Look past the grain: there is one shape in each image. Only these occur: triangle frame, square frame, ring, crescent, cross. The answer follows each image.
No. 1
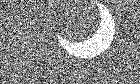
crescent
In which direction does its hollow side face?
up and left
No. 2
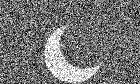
crescent
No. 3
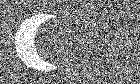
crescent
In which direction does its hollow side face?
right
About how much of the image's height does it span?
two thirds
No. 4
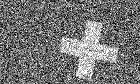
cross
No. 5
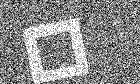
square frame
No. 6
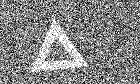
triangle frame
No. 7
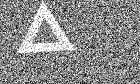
triangle frame
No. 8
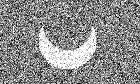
crescent
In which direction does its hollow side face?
up
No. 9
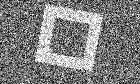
square frame
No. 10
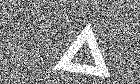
triangle frame
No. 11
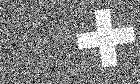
cross
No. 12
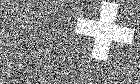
cross
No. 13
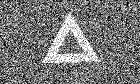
triangle frame
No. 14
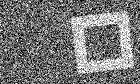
square frame
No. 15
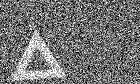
triangle frame
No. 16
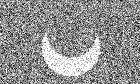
crescent
